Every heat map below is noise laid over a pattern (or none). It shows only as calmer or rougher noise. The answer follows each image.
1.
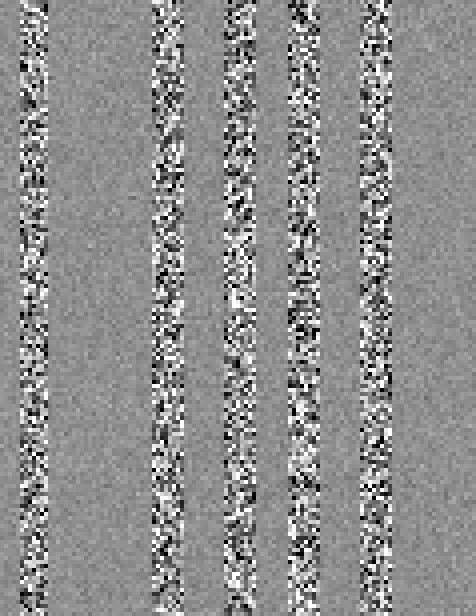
bands of columns
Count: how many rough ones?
5
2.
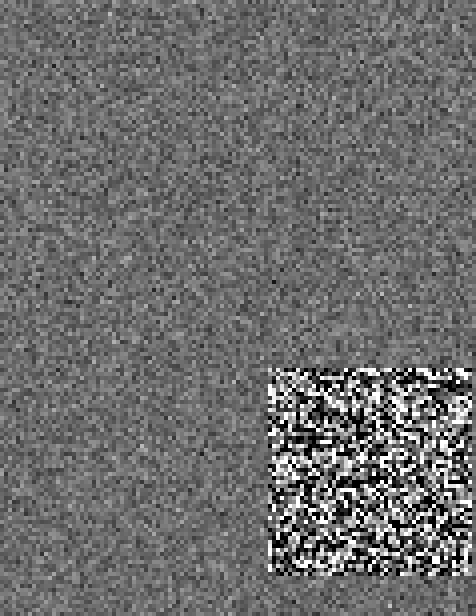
one block
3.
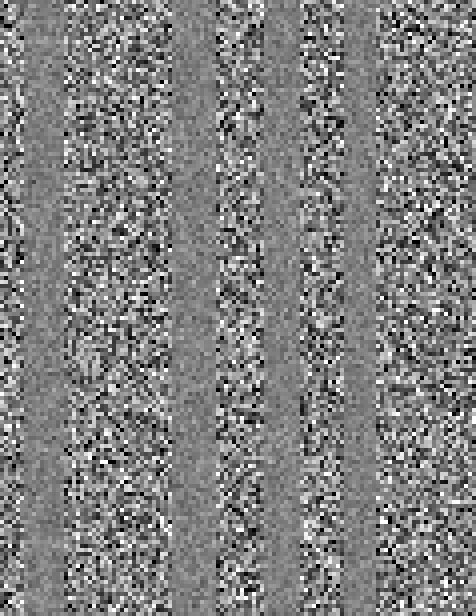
bands of columns
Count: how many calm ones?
4
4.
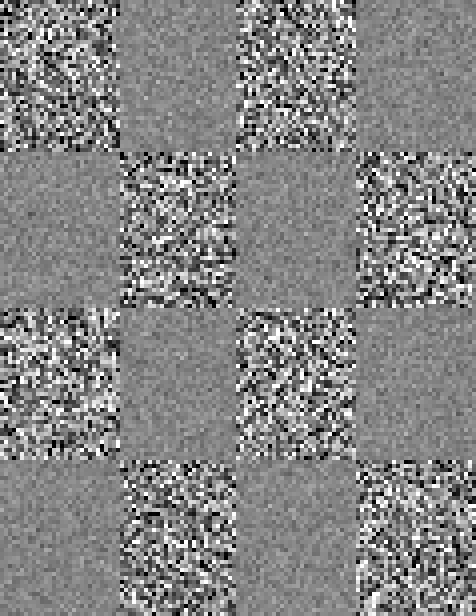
a checkerboard
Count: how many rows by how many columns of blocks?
4 by 4
